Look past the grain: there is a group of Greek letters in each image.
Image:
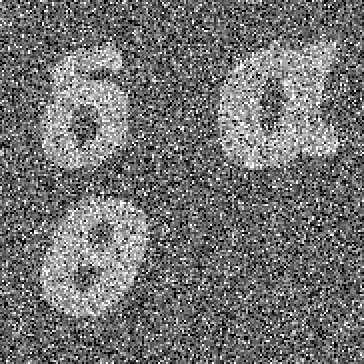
top left: delta; top right: alpha; bottom left: theta
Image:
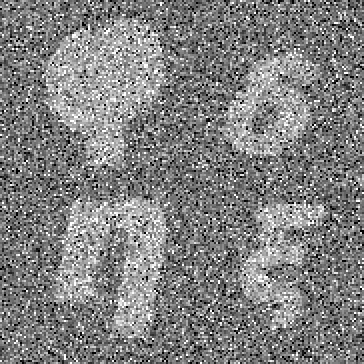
top left: phi; top right: delta; bottom left: eta; bottom right: xi
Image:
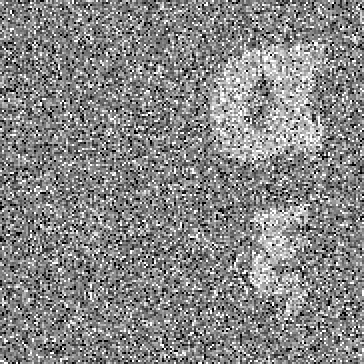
top right: alpha; bottom right: xi
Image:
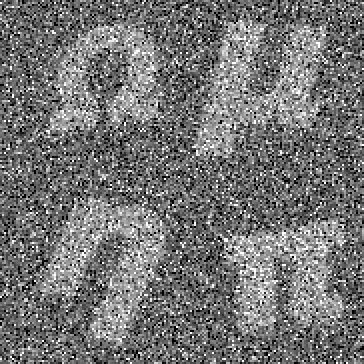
top left: omega; top right: mu; bottom left: eta; bottom right: pi
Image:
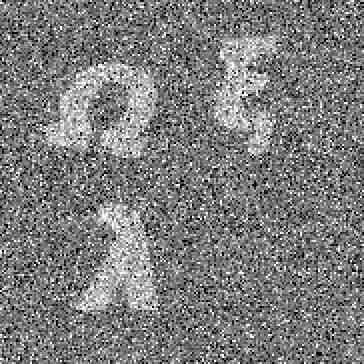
top left: omega; top right: xi; bottom left: lambda
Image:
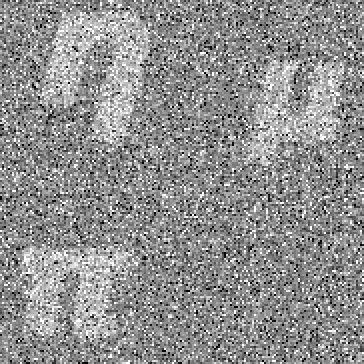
top left: eta; top right: mu; bottom left: pi
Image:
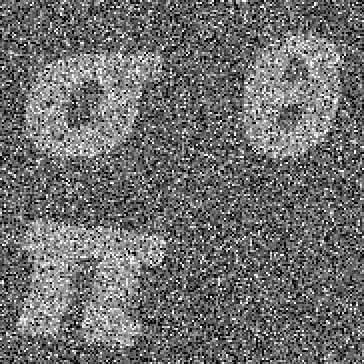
top left: sigma; top right: theta; bottom left: pi
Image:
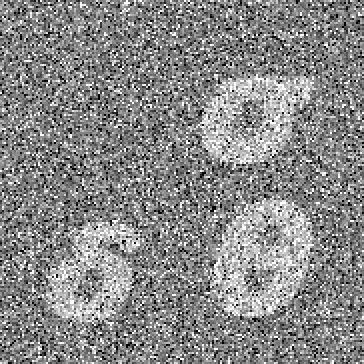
top right: sigma; bottom left: delta; bottom right: theta
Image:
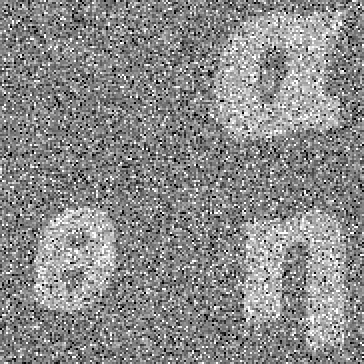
top right: alpha; bottom left: theta; bottom right: eta
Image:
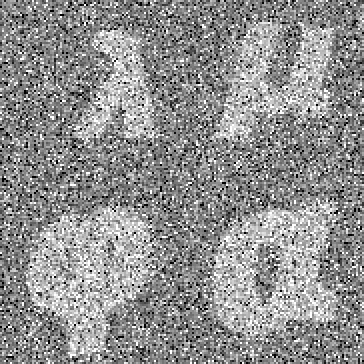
top left: lambda; top right: mu; bottom left: phi; bottom right: alpha
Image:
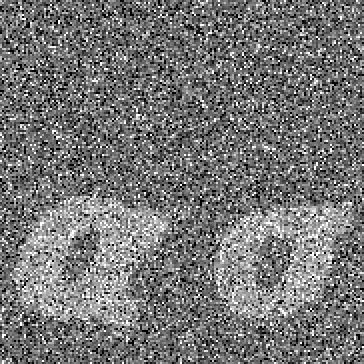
bottom left: alpha; bottom right: sigma
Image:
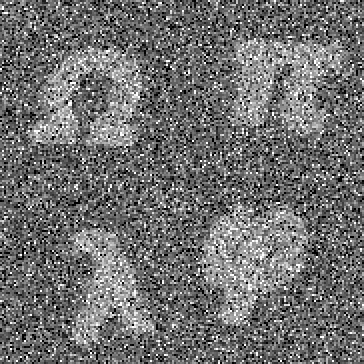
top left: omega; top right: pi; bottom left: lambda; bottom right: phi
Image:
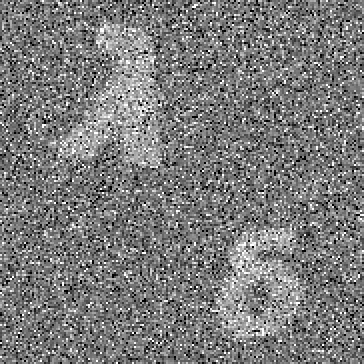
top left: lambda; bottom right: delta
